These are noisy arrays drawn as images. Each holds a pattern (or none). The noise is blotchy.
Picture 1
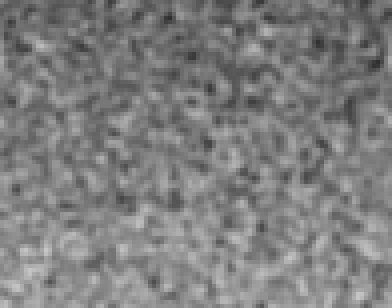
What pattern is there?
a smooth slope
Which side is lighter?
bottom
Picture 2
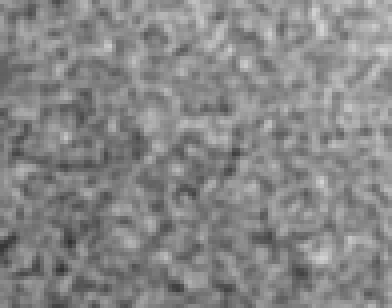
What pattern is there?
a smooth slope
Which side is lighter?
top right
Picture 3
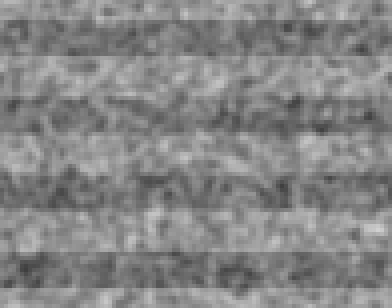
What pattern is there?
horizontal stripes
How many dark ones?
4
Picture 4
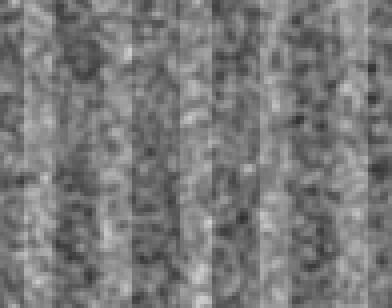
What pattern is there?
vertical stripes
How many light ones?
5
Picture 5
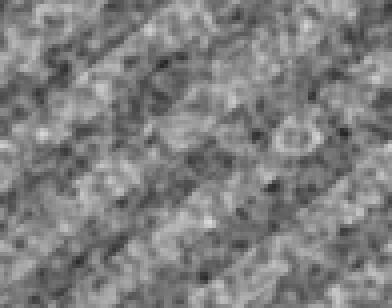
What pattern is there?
diagonal stripes
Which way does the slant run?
bottom left to top right
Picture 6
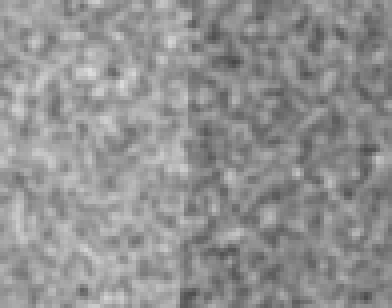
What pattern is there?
a sharp edge
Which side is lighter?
left
